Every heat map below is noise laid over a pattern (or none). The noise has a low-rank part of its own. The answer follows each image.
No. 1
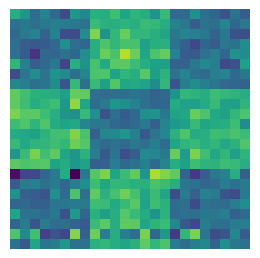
a checkerboard
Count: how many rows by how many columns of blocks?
3 by 3
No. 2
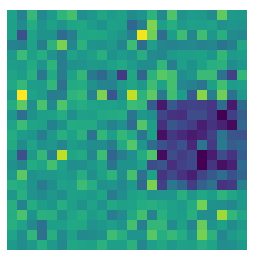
one block
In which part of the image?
middle right
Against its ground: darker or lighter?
darker
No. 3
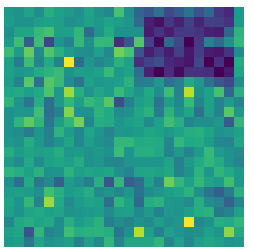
one block
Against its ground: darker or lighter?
darker
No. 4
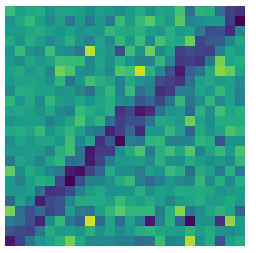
a diagonal band
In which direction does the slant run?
bottom left to top right
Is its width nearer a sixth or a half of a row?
a sixth
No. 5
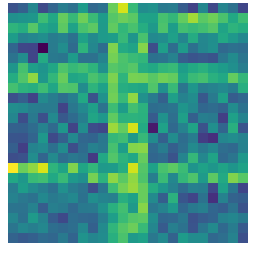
bands of rows crossing bands of columns
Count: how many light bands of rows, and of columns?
3 and 1
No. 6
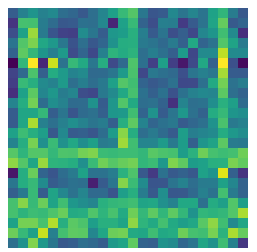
bands of rows crossing bands of columns
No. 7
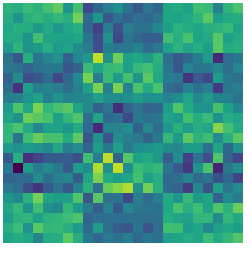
a checkerboard
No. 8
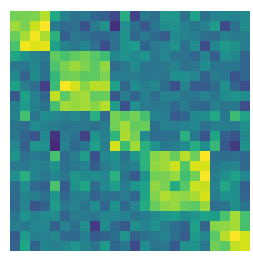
blocks along the diagonal
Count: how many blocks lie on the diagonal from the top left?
5
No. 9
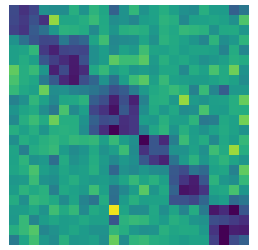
blocks along the diagonal
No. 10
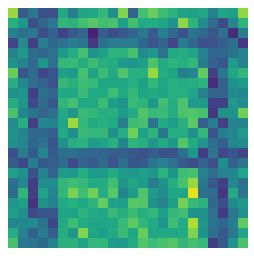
bands of rows crossing bands of columns
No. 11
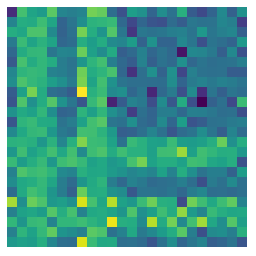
bands of rows crossing bands of columns
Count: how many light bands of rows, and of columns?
2 and 2
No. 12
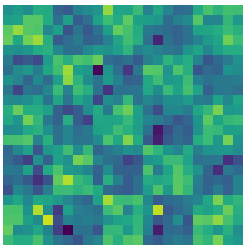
a checkerboard
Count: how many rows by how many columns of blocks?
5 by 5
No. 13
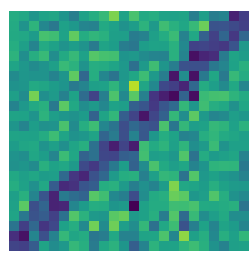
a diagonal band
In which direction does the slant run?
bottom left to top right
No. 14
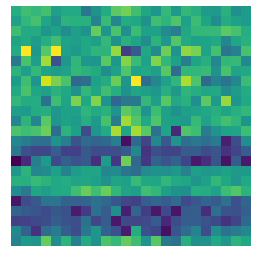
bands of rows
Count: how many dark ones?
2
